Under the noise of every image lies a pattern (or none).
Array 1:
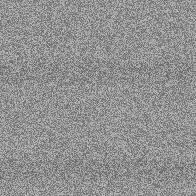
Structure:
bands of rows
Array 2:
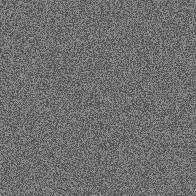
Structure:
only noise
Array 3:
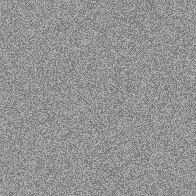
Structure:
only noise
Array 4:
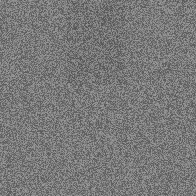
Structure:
one block
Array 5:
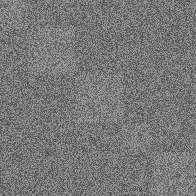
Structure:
blocks along the diagonal
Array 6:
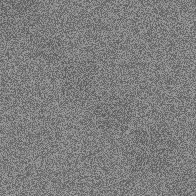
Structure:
blocks along the diagonal
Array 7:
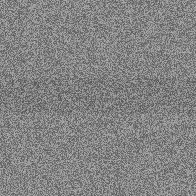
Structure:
one band of rows
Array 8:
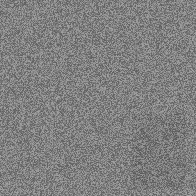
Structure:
one block
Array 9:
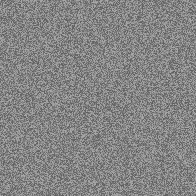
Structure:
only noise
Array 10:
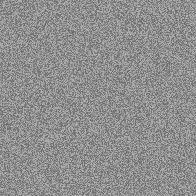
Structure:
only noise
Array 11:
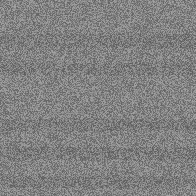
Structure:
bands of rows
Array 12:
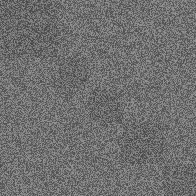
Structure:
blocks along the diagonal
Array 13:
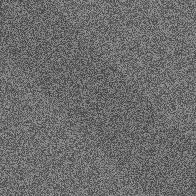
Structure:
a diagonal band
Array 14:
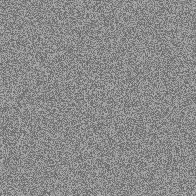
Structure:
only noise
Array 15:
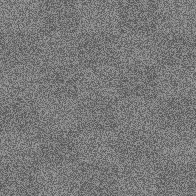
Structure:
a checkerboard
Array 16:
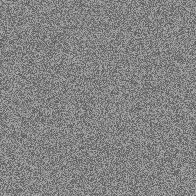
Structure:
only noise
